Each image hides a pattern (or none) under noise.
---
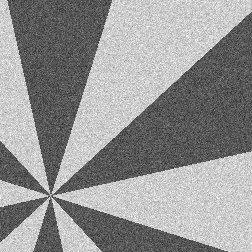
spokes from one point
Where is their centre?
bottom left
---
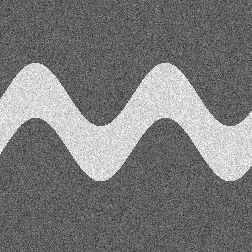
a wavy band
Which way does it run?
left to right
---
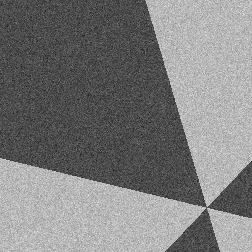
spokes from one point
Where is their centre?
bottom right
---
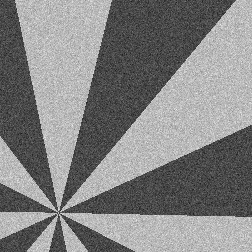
spokes from one point
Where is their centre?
bottom left
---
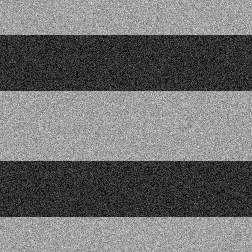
horizontal stripes
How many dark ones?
2
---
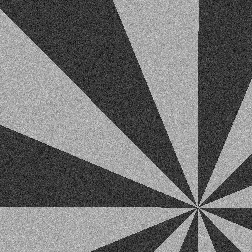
spokes from one point
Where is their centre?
bottom right
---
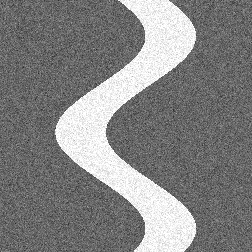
a wavy band
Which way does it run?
top to bottom
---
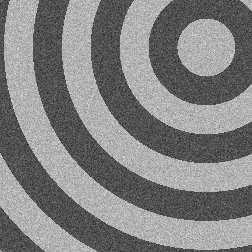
rings round one point
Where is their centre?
top right
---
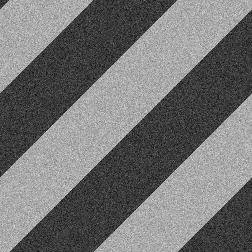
diagonal stripes
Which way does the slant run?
bottom left to top right
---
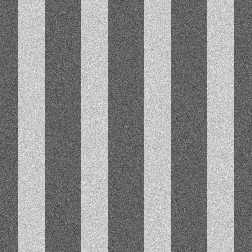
vertical stripes
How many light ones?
4
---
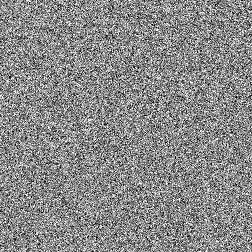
only noise
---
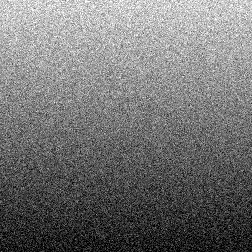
a smooth slope
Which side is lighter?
top
